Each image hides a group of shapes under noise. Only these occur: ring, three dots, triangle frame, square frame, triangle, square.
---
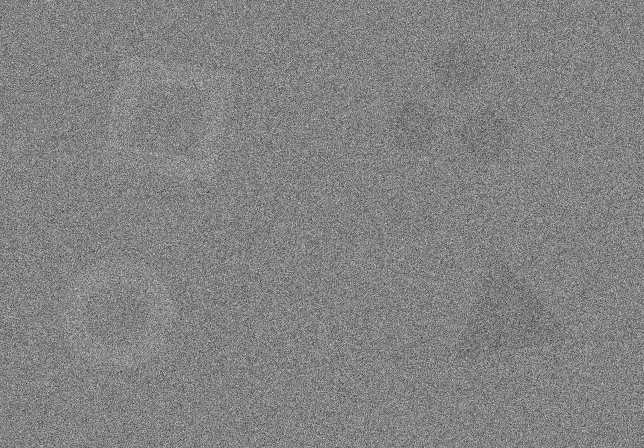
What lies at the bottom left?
ring
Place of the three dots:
top right
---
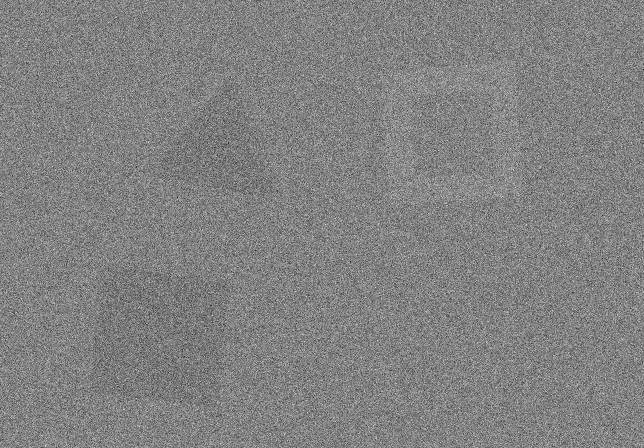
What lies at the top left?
triangle
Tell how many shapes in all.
3
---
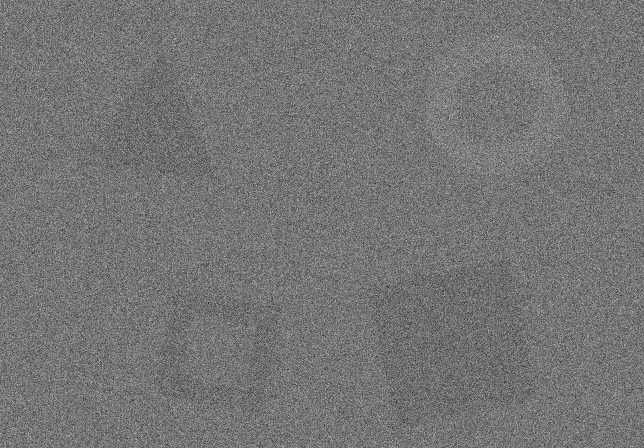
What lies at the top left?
triangle
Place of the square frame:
bottom left
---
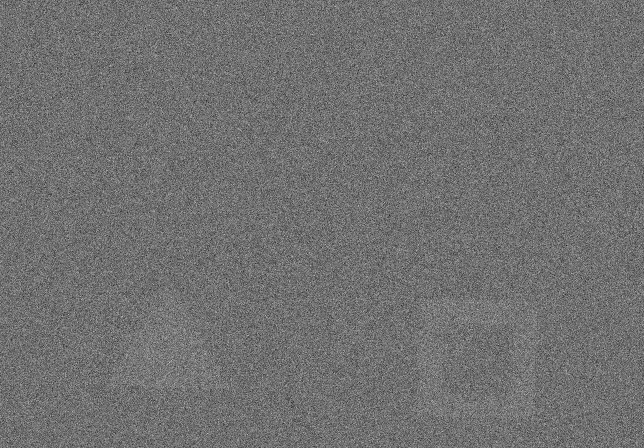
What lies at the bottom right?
square frame
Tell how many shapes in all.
2
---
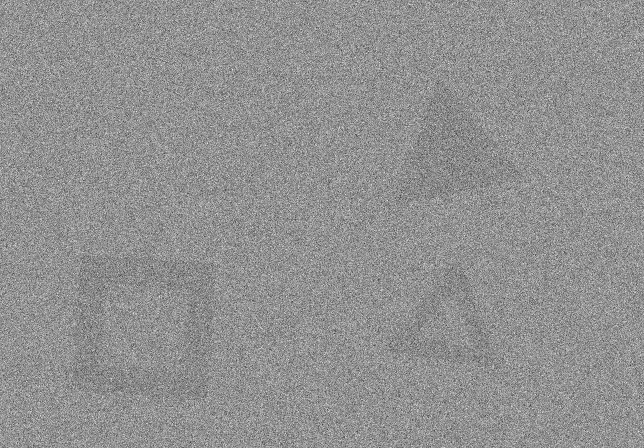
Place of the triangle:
top right
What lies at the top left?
nothing
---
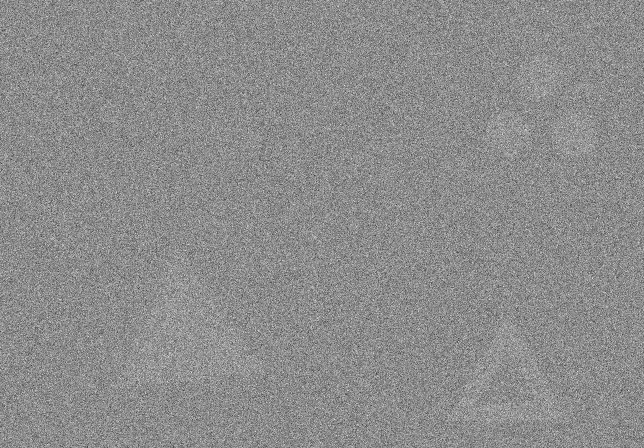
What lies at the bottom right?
triangle frame
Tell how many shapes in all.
3
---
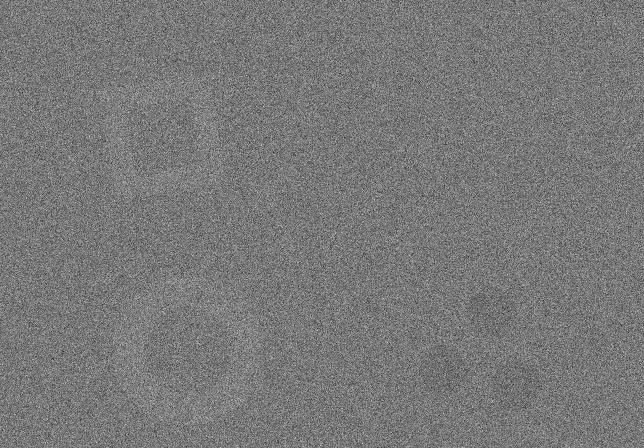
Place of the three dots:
bottom right
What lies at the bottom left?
ring
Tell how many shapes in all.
3
